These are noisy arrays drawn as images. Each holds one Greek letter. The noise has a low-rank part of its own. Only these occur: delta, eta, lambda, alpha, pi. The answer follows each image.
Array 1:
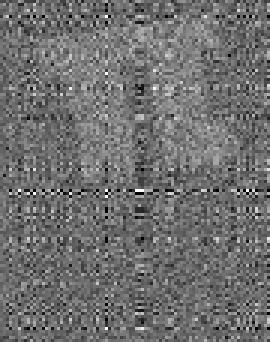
pi
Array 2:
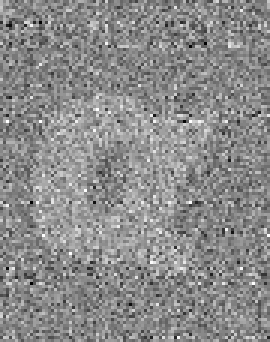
alpha
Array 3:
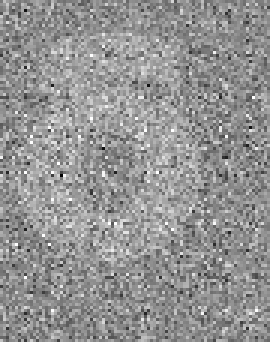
delta
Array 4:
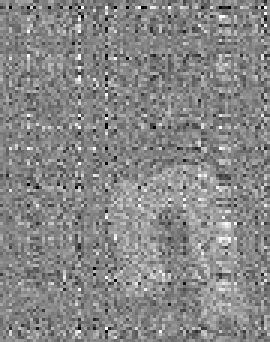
eta
